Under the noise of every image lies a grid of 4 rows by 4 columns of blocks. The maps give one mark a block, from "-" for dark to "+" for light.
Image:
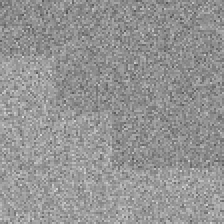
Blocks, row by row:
- - - -
+ - - -
+ + - -
+ + + +
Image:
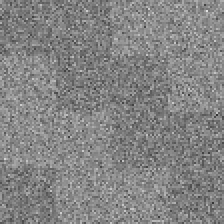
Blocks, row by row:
- - + +
+ - - +
+ + - -
- + + -
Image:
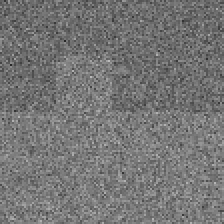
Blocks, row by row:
- - - -
- + - -
+ + + +
+ + + +
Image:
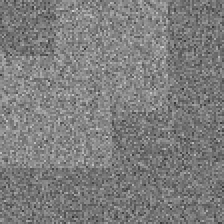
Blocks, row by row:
- + + -
+ + + -
+ + - -
- - - -
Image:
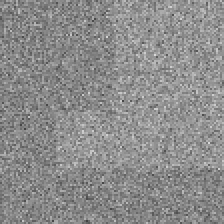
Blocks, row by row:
- - + +
- - + +
- + + +
- - - -
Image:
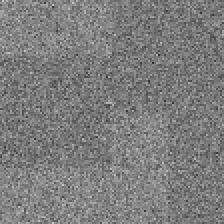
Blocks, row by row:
+ + - -
- - - -
- - + -
+ + + -
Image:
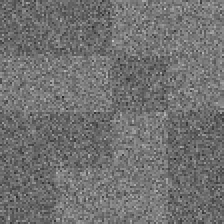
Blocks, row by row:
- - + +
+ + - +
- - + -
- + + -
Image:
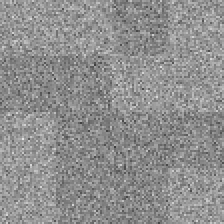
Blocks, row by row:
+ + - +
- - + +
+ - - -
+ - - +
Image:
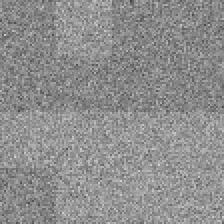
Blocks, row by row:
- + - -
- - - -
+ + + +
- + + +
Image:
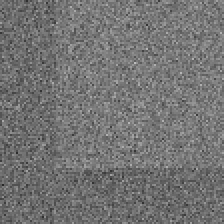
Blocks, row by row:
- + + +
- + + +
- + + +
- - - -
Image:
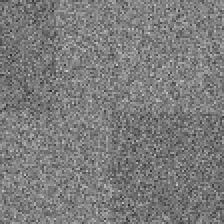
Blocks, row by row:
- + + +
- + + +
+ + - -
+ + - -
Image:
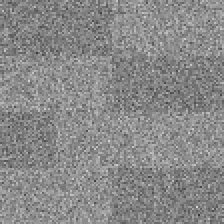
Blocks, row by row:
- - + +
+ + - -
- + + +
+ + - -
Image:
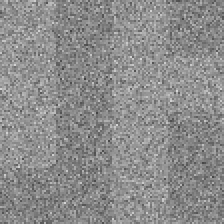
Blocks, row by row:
+ - + -
+ - + +
+ - + -
- - + -
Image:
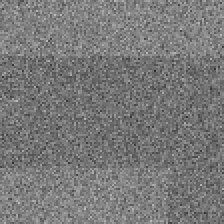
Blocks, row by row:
+ + + +
- - - -
- - - -
+ + + -
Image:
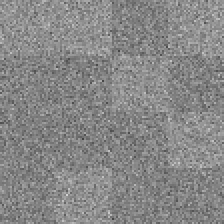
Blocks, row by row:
+ + - +
- - + -
- - - +
- + - -
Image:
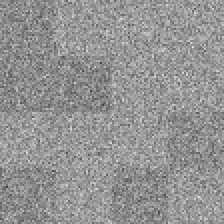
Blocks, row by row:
- + + +
- - + +
+ + + -
- + - +
